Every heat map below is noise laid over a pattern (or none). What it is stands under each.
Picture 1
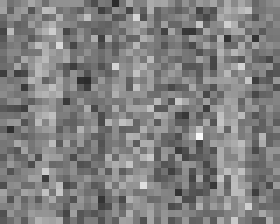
vertical stripes
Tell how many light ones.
3
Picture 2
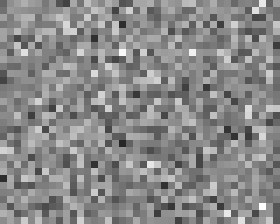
only noise
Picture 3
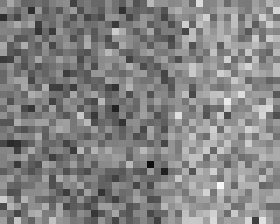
a sharp edge
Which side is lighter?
right
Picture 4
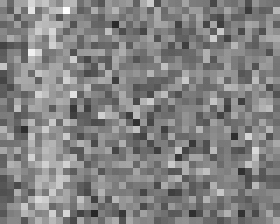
one vertical stripe
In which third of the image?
left
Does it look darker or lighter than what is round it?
lighter
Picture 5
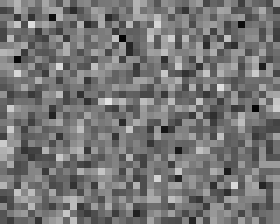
only noise
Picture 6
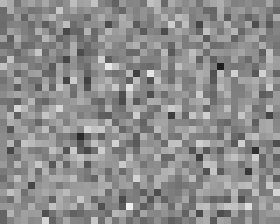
only noise
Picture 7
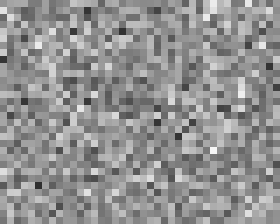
only noise
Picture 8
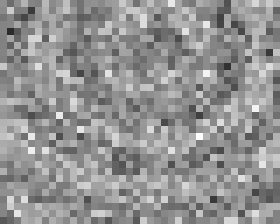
rings round one point
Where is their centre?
top middle
